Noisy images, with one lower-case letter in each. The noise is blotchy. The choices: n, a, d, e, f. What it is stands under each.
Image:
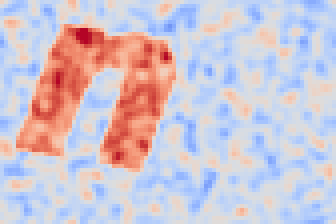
n
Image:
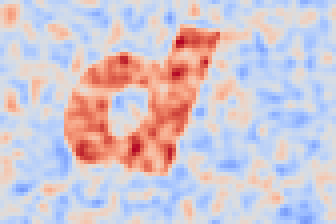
d
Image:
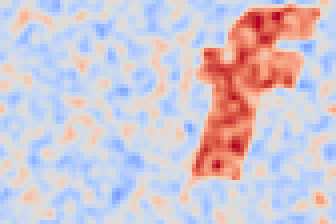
f
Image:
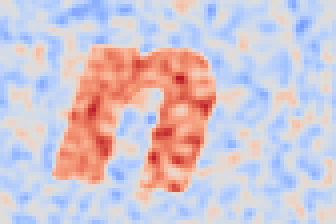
n
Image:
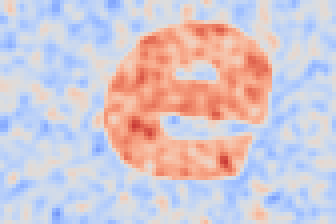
e
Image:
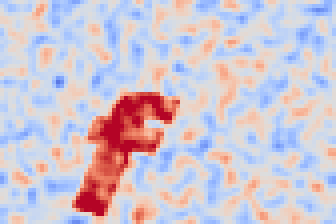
f
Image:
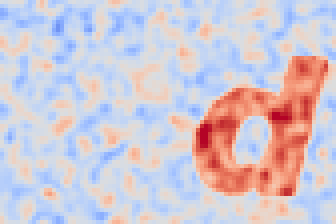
d
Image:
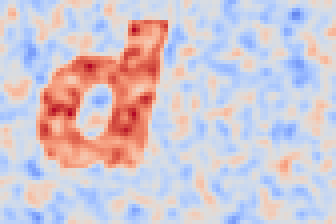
d
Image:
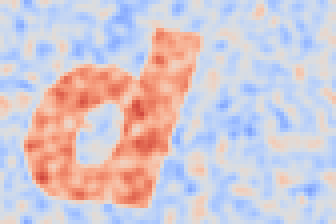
d
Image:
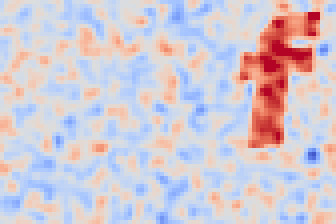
f
